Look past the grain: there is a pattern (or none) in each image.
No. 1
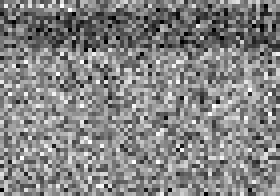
one band of rows
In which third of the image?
top
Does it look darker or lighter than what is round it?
darker
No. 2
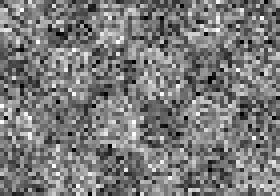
a checkerboard
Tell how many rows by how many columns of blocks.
4 by 6
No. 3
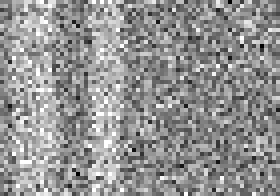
bands of columns
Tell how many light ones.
2
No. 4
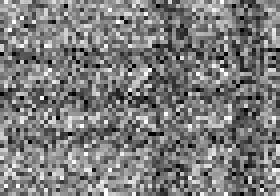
bands of rows crossing bands of columns
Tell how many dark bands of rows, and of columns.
3 and 2
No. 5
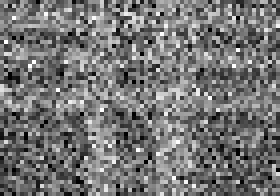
bands of rows crossing bands of columns
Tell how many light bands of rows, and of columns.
3 and 2
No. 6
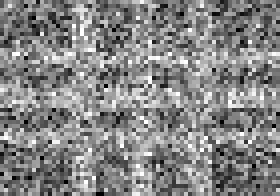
bands of rows crossing bands of columns
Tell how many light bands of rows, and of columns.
3 and 3
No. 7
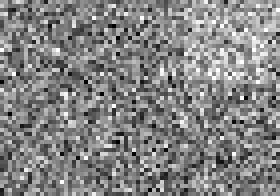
one block
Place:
top right
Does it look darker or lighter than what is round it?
lighter
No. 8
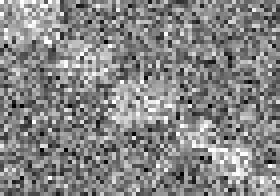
blocks along the diagonal
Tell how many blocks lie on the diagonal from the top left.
6
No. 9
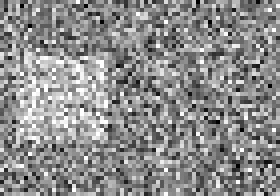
one block
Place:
middle left
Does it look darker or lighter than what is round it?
lighter
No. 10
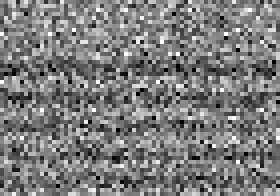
bands of rows
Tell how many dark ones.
5
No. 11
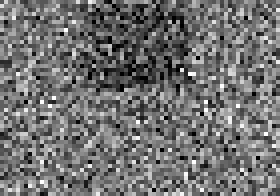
one block
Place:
top middle
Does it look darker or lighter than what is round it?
darker
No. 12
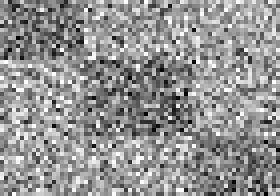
blocks along the diagonal
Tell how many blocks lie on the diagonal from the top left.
3
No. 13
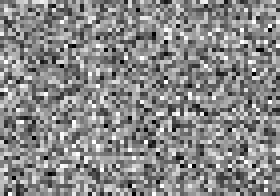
only noise
